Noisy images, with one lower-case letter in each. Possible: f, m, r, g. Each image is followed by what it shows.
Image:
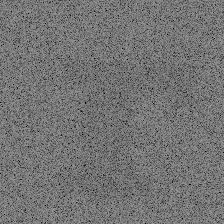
r
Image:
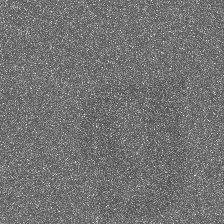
g
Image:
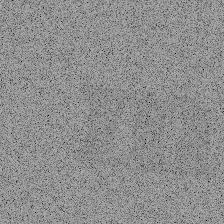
m
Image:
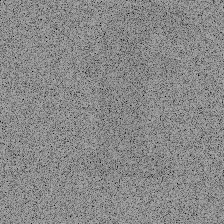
f
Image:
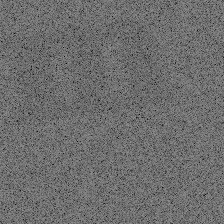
m
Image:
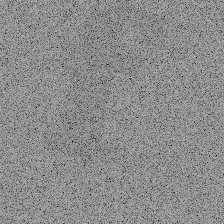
f
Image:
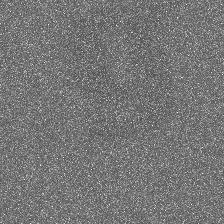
g
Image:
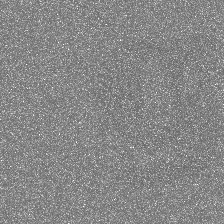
g
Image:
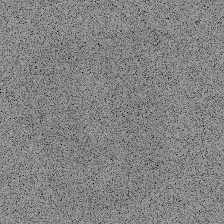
g
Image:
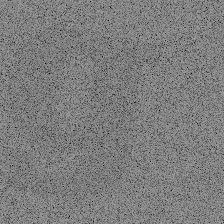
g
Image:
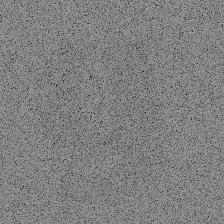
g
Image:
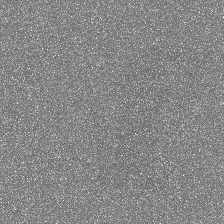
f
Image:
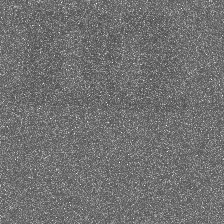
m
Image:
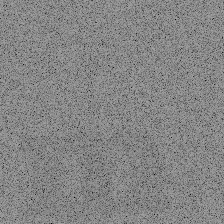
m
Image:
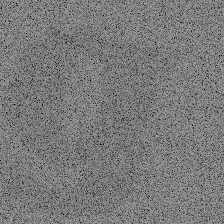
g
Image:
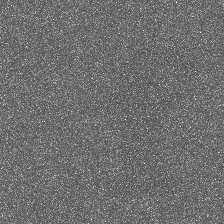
f
